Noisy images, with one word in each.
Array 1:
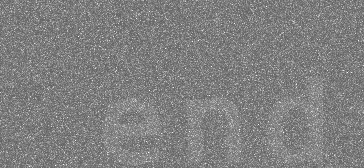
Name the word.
end
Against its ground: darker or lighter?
lighter
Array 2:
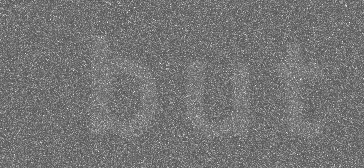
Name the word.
but
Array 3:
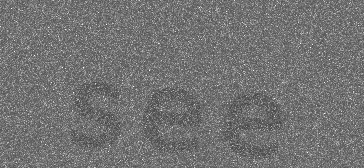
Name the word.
see
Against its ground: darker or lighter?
darker
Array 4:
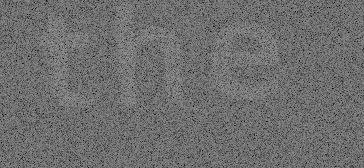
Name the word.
the
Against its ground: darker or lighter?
lighter
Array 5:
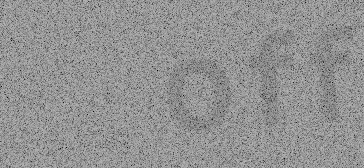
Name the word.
off
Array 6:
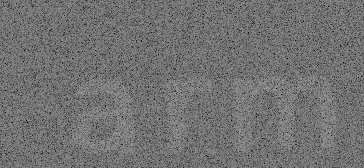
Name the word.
arm
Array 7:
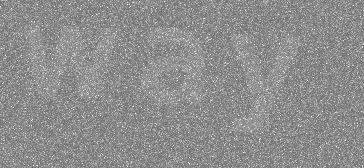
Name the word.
way
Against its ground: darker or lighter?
lighter
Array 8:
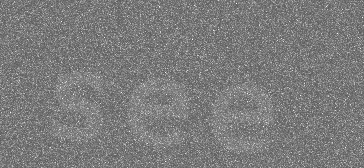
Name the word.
see
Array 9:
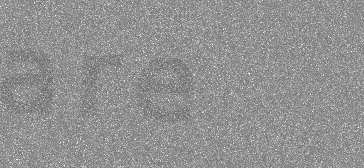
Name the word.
are
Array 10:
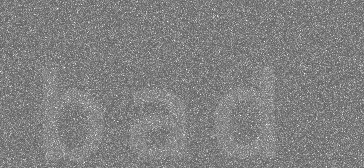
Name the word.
bad
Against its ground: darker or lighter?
lighter
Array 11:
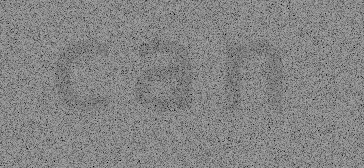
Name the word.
can
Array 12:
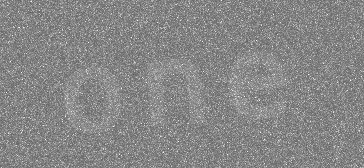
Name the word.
one
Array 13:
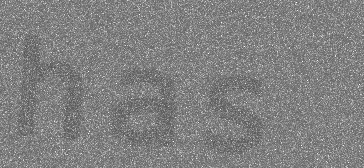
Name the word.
has
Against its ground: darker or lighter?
darker
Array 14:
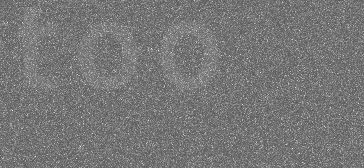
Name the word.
too
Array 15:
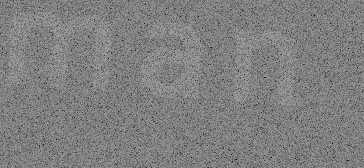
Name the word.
man
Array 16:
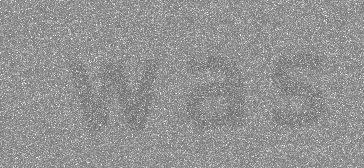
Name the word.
was
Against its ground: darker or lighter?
darker
